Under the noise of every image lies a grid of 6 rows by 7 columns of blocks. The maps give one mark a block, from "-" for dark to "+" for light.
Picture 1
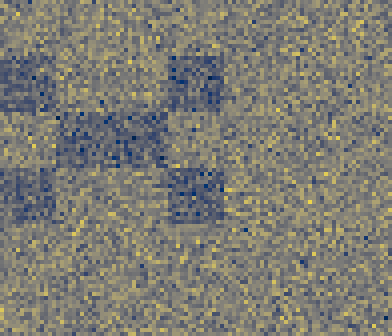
+++++++
-++-+++
+--++++
-++-+++
+++++++
+++++++
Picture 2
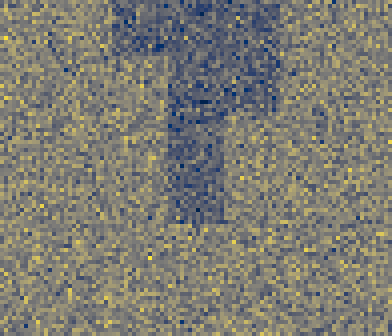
++---++
+++--++
+++-+++
+++-+++
+++++++
+++++++
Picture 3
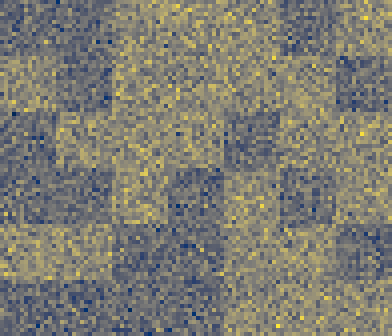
--+++-+
+-++++-
-+++-++
--+-+-+
++--++-
----+++
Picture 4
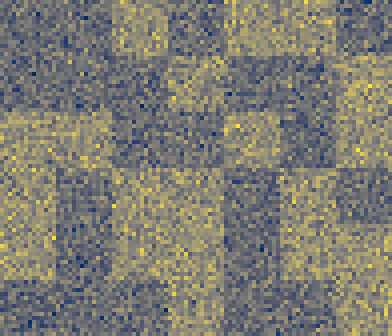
--+-++-
---+--+
++--+-+
+-++-+-
+-++-++
---+--+
